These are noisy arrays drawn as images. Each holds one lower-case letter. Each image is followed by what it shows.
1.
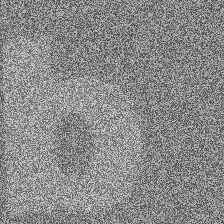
b
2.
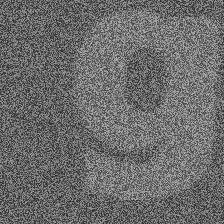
g
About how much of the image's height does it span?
nearly all
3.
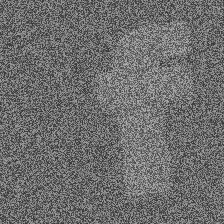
f
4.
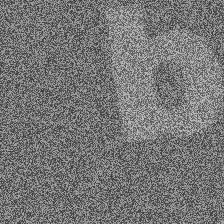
b
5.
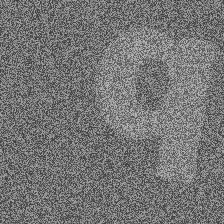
q
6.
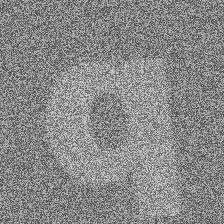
q
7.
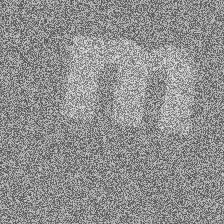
m
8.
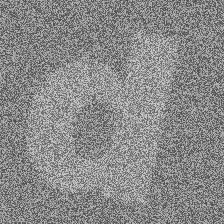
d
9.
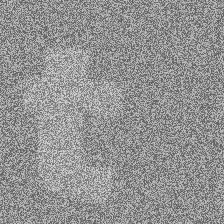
t
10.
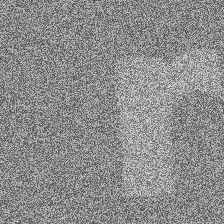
r
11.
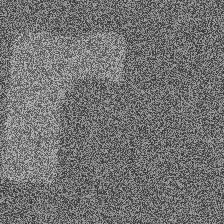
r
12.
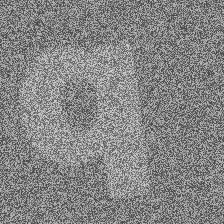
q
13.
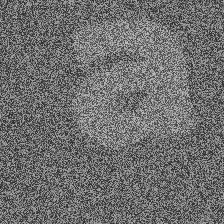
a
